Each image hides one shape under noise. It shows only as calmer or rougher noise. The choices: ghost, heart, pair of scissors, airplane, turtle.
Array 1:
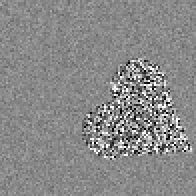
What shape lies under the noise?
heart
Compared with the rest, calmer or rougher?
rougher
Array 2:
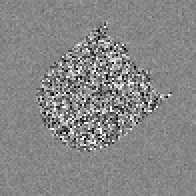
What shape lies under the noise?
ghost
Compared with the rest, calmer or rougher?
rougher
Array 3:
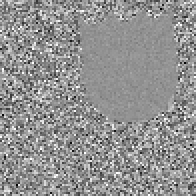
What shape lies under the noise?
ghost
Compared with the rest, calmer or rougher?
calmer
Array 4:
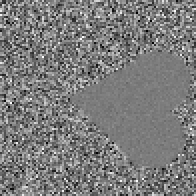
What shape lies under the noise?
heart
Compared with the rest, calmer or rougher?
calmer
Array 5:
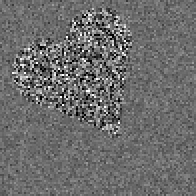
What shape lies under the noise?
heart
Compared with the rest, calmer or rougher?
rougher
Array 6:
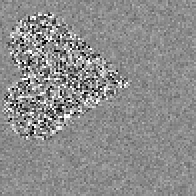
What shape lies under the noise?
heart
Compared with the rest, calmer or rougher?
rougher
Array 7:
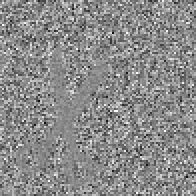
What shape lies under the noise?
pair of scissors
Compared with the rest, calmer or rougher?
calmer
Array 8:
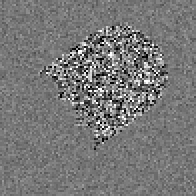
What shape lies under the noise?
ghost
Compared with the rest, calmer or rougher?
rougher
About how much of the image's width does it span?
two thirds
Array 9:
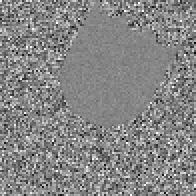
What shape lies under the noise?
ghost
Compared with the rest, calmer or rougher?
calmer
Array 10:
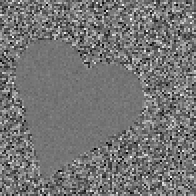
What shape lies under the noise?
heart
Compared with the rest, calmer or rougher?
calmer
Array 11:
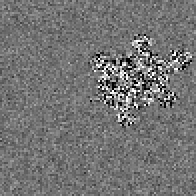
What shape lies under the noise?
turtle
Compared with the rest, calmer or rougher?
rougher
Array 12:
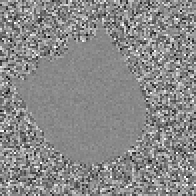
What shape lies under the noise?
ghost
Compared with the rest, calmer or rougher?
calmer
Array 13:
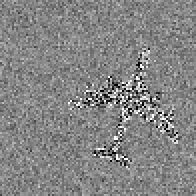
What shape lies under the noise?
airplane
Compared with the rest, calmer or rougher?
rougher
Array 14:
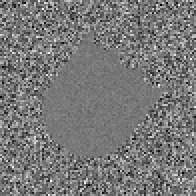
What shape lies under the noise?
ghost
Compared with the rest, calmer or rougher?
calmer
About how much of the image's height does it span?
two thirds
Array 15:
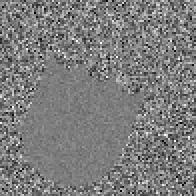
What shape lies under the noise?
ghost
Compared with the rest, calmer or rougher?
calmer
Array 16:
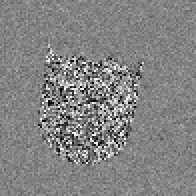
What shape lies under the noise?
ghost
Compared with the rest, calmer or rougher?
rougher
